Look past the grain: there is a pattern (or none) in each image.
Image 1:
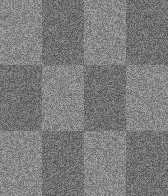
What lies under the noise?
a checkerboard
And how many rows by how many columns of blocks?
3 by 4
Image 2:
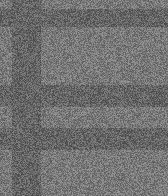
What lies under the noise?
bands of rows crossing bands of columns
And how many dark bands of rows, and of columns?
3 and 1
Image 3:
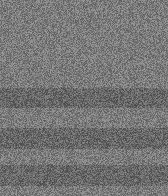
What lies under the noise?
bands of rows
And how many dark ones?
3
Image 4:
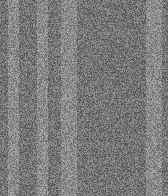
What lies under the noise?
bands of columns
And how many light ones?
4
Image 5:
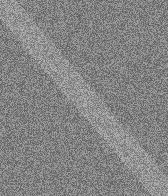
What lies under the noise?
a diagonal band
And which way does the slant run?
top left to bottom right
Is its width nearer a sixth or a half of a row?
a sixth
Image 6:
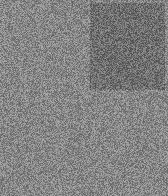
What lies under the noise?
one block
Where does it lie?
top right
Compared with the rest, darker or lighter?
darker
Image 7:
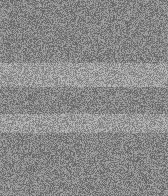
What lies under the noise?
bands of rows
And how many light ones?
2
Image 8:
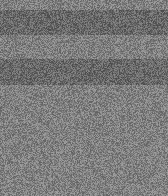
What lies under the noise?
bands of rows
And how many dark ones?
2
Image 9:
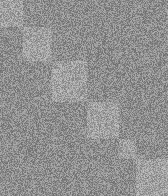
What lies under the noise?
blocks along the diagonal
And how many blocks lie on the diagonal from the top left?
6
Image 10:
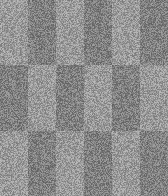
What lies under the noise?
a checkerboard
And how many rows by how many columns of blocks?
3 by 6
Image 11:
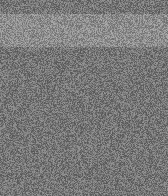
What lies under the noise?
one band of rows
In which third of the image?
top
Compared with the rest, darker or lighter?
lighter
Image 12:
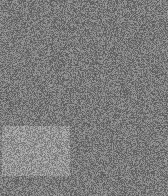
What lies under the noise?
one block
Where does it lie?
bottom left
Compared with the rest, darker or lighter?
lighter
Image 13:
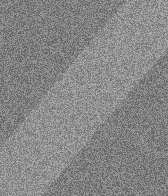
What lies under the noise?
a diagonal band
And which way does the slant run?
bottom left to top right
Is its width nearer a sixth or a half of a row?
a half
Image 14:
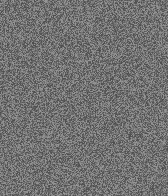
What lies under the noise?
only noise
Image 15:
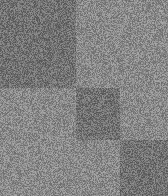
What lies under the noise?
blocks along the diagonal
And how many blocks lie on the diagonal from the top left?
3
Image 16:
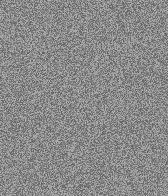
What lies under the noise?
only noise
